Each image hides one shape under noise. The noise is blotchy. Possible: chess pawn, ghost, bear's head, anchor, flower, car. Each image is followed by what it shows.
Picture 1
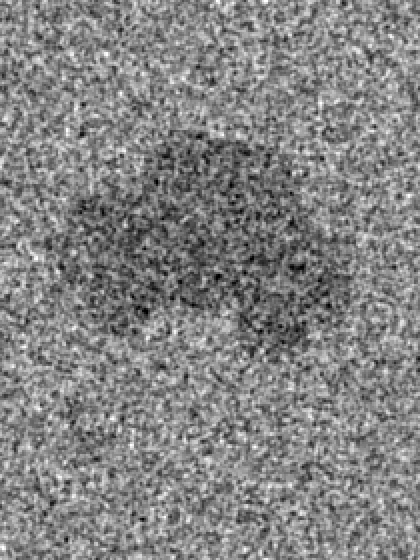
car
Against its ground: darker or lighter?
darker
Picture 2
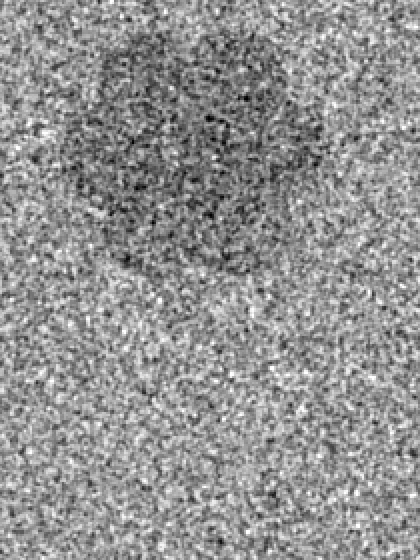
flower
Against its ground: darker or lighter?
darker
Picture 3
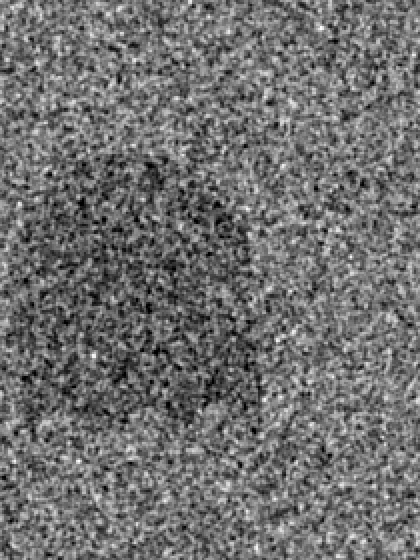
ghost
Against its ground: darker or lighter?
darker
